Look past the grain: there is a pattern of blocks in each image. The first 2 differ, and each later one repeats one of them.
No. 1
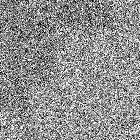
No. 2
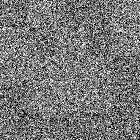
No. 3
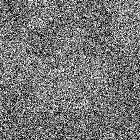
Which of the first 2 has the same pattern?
2
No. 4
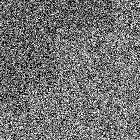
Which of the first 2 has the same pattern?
1
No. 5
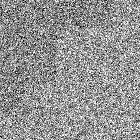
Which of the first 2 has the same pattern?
1
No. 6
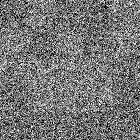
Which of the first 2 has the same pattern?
2
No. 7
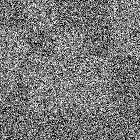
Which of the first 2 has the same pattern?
2
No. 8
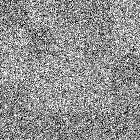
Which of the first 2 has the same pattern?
2
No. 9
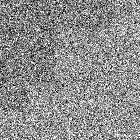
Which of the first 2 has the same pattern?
1
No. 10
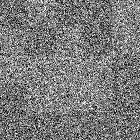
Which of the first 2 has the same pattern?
2
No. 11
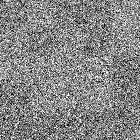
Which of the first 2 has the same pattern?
2
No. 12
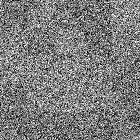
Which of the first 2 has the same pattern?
2
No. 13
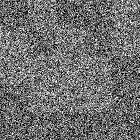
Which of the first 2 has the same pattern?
2
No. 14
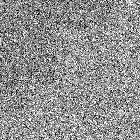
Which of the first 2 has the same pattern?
1
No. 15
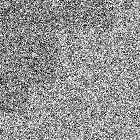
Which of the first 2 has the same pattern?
1
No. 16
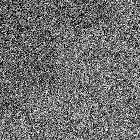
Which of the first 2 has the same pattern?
1
